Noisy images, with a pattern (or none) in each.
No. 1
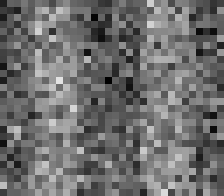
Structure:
vertical stripes
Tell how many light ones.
2
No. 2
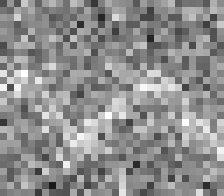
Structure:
a wavy band
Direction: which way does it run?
left to right
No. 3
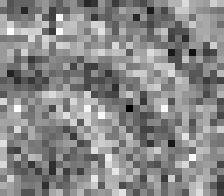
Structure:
rings round one point
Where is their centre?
bottom left
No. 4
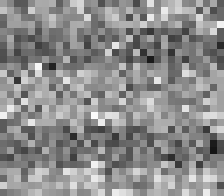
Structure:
horizontal stripes
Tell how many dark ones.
2
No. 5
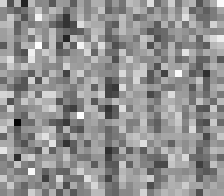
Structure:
vertical stripes
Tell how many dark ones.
5
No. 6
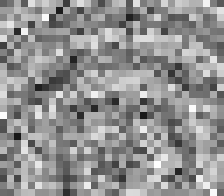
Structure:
rings round one point
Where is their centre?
bottom middle
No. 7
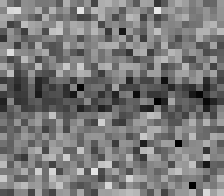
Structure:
one horizontal stripe
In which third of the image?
middle
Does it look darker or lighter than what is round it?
darker
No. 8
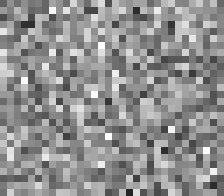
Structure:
only noise
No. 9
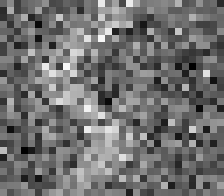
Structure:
a wavy band
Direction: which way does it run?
top to bottom
